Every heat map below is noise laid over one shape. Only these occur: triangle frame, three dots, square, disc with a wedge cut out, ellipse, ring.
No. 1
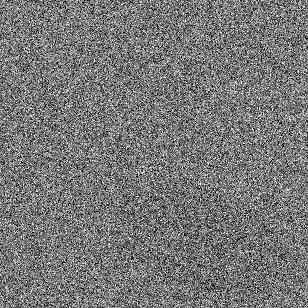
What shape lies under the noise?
ellipse
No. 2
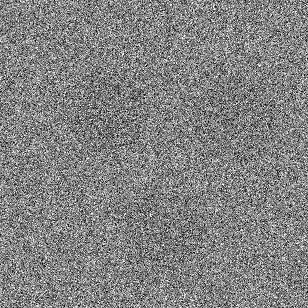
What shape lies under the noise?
three dots
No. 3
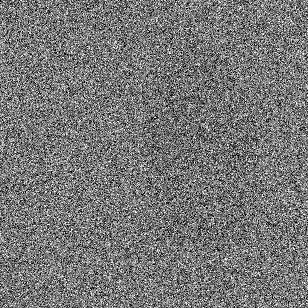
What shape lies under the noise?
ellipse
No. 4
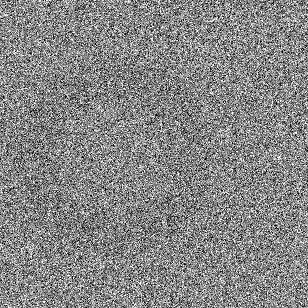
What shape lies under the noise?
ring
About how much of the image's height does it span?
two thirds
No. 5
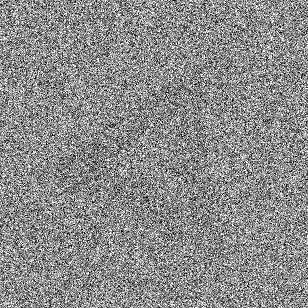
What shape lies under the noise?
triangle frame
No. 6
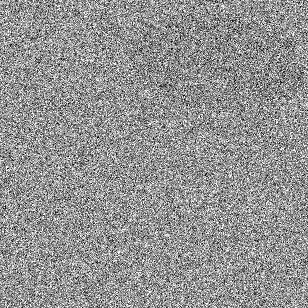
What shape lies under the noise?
ellipse
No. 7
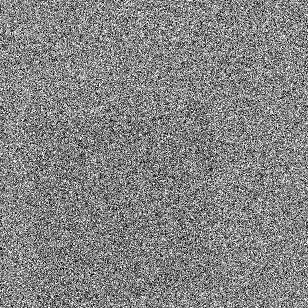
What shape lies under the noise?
square
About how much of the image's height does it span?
two thirds
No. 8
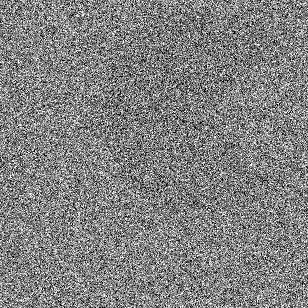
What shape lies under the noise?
disc with a wedge cut out
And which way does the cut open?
right
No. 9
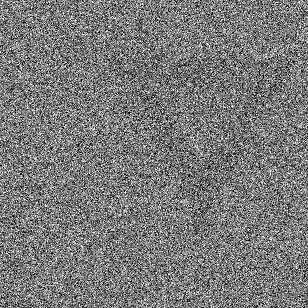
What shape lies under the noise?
triangle frame
